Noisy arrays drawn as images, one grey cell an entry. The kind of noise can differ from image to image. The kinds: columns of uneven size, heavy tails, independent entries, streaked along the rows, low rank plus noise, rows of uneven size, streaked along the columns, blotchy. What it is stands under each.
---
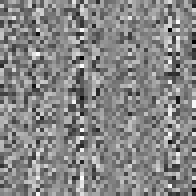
columns of uneven size
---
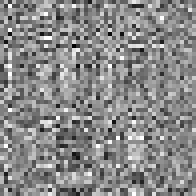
low rank plus noise
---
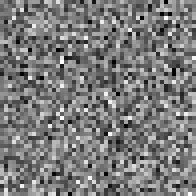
independent entries
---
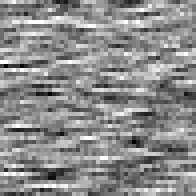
streaked along the rows
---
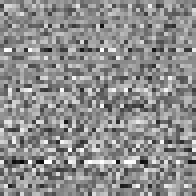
rows of uneven size
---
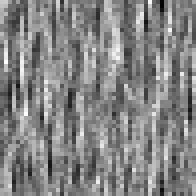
streaked along the columns
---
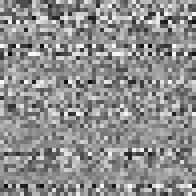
rows of uneven size
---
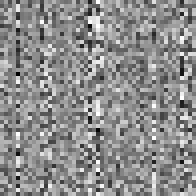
columns of uneven size
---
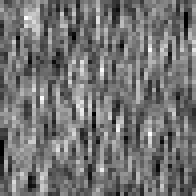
streaked along the columns
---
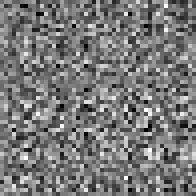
low rank plus noise
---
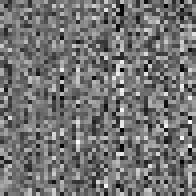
columns of uneven size
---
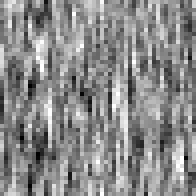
streaked along the columns
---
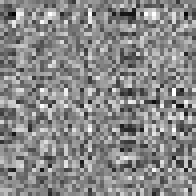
low rank plus noise
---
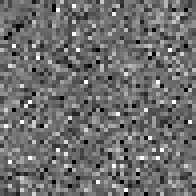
heavy tails
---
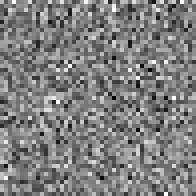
low rank plus noise
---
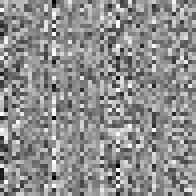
columns of uneven size
